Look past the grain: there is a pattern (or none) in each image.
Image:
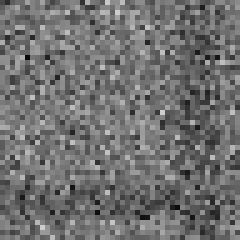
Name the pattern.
bands of rows crossing bands of columns
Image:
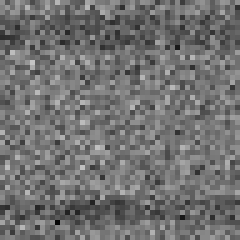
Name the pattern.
bands of rows
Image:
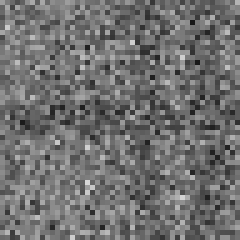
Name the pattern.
bands of rows crossing bands of columns
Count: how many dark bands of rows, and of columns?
1 and 2
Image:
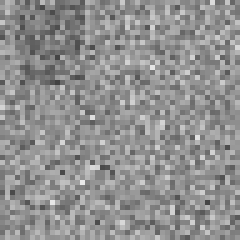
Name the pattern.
one block
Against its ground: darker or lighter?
darker
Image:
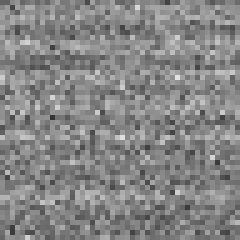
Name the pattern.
bands of rows
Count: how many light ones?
6
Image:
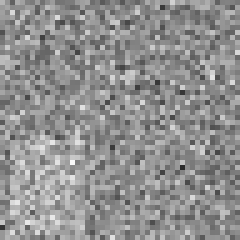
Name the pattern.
one block
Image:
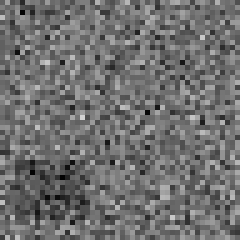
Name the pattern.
one block
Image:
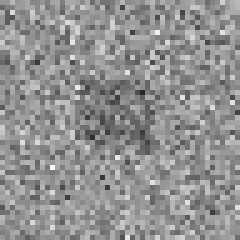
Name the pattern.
one block
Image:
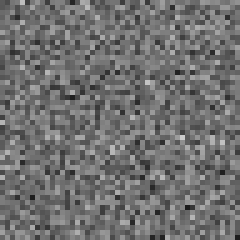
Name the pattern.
only noise
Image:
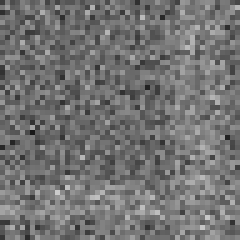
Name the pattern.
bands of rows crossing bands of columns
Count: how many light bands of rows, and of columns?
1 and 1
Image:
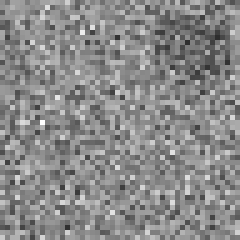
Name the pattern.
one block
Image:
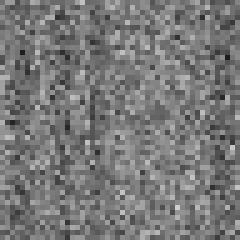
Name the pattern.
bands of columns
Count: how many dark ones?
4
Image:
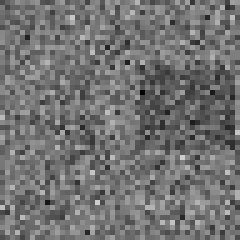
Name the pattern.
one block
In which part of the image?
middle right
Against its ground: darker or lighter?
darker
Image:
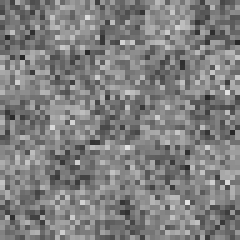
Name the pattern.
a checkerboard
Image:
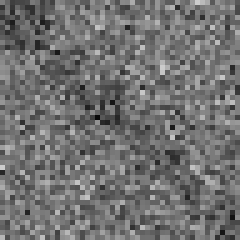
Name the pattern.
blocks along the diagonal
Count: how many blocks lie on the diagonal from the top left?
7
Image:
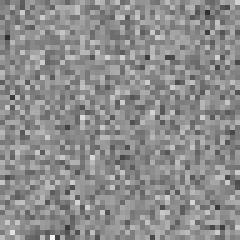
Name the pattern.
only noise
